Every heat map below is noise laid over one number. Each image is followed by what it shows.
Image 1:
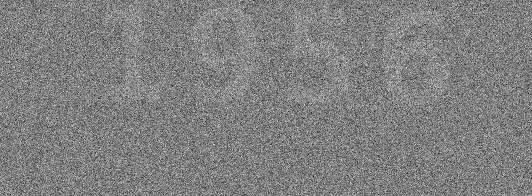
1956
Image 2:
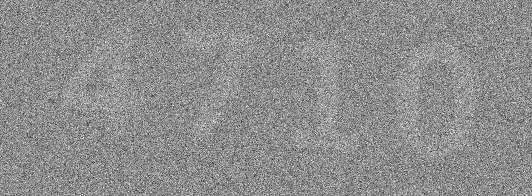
4710
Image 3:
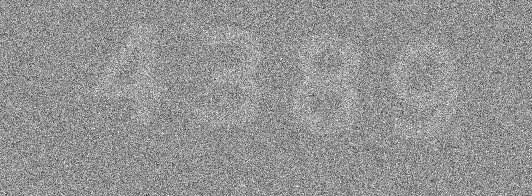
4389
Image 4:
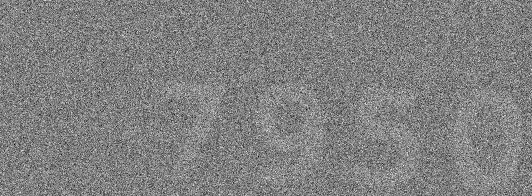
7950
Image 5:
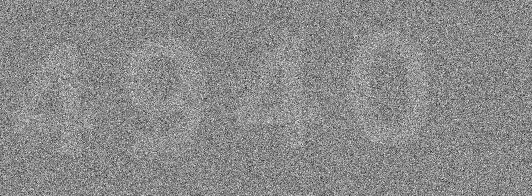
4940
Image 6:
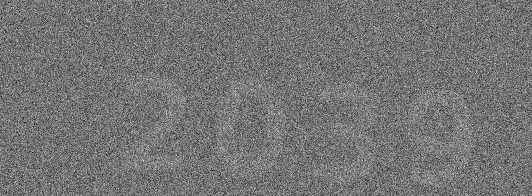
2039
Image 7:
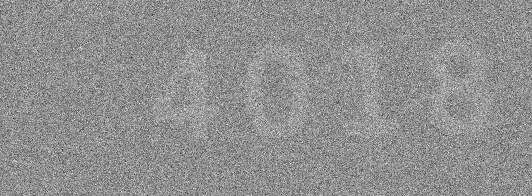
4018
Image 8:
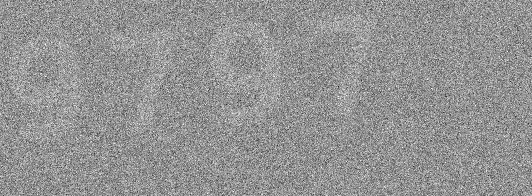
9797
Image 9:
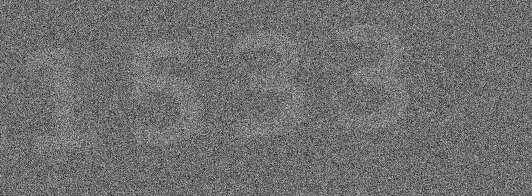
1533
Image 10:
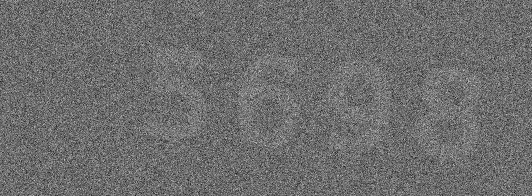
5698
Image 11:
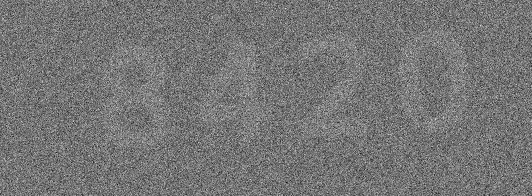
8420
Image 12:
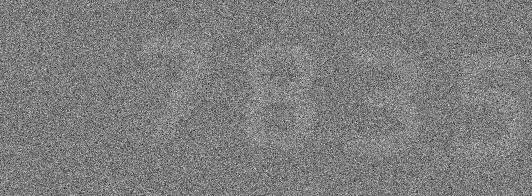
7835
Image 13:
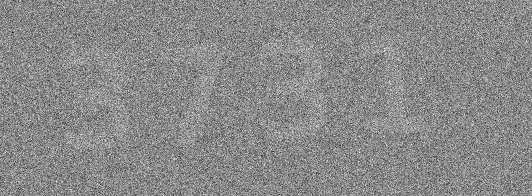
3731
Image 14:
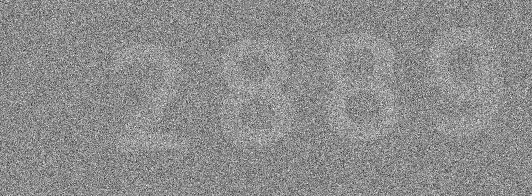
2889
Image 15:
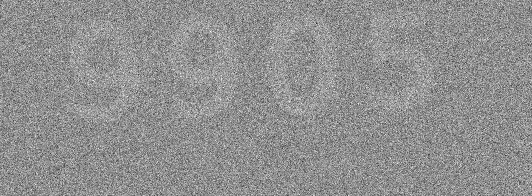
9905
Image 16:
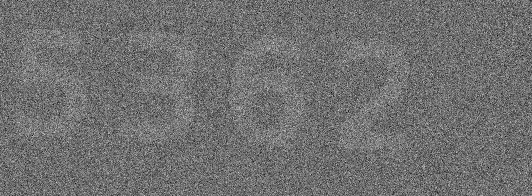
5362
